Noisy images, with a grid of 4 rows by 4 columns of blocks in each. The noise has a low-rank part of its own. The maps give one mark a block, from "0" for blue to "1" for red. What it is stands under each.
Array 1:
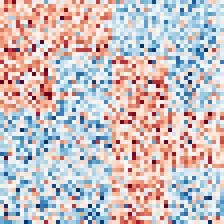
1 1 0 0
1 0 1 0
0 0 1 1
0 0 1 0
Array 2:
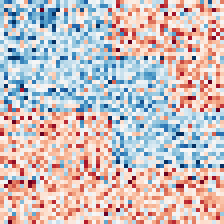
0 0 1 1
0 0 0 1
1 1 0 0
1 1 1 1
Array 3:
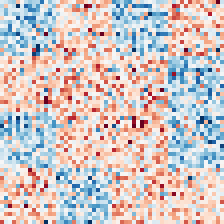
0 1 0 1
1 1 1 0
0 1 1 0
1 0 1 1
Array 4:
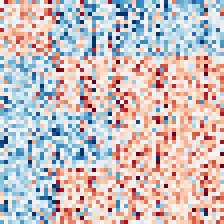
1 0 0 0
0 1 1 1
0 0 1 1
0 1 1 1
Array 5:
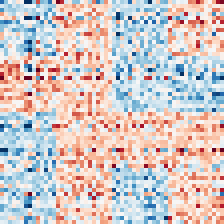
0 1 0 1
1 1 0 0
0 1 1 1
0 1 0 1
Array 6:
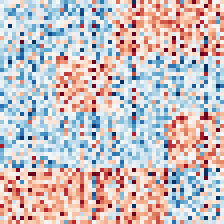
0 0 1 1
0 1 0 0
0 0 0 1
1 1 1 0
